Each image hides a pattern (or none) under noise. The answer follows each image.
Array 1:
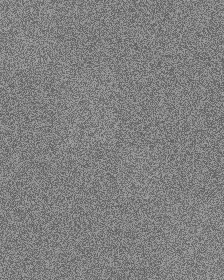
blocks along the diagonal
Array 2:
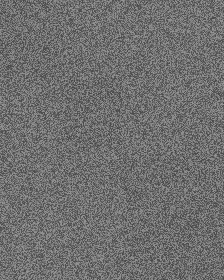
blocks along the diagonal
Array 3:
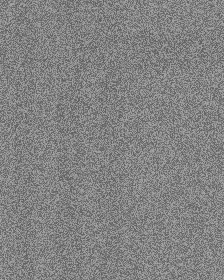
bands of rows crossing bands of columns
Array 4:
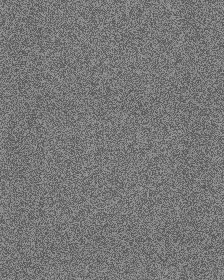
bands of rows crossing bands of columns
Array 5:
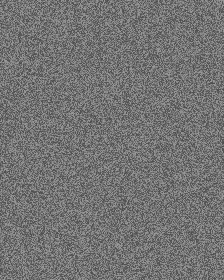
only noise
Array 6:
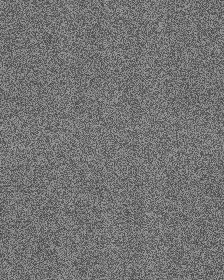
bands of rows crossing bands of columns
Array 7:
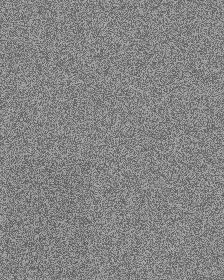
one block
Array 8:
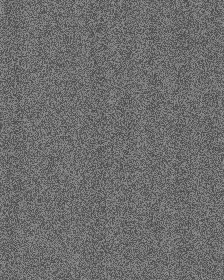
bands of columns
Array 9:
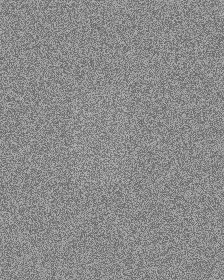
one block
